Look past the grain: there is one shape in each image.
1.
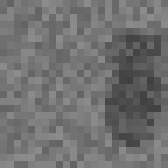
dark footprint
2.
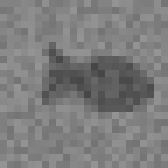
dark fish
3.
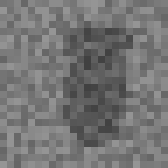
dark footprint
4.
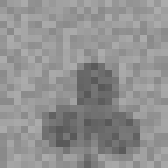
dark club
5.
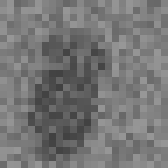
dark footprint
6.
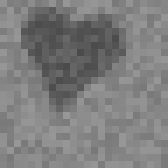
dark heart
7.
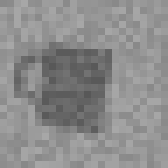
dark cup
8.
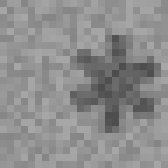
dark asterisk
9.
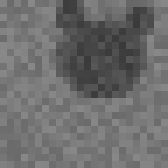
dark bear's head
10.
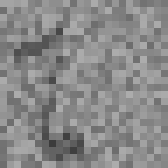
dark musical note
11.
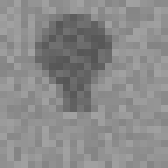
dark light bulb
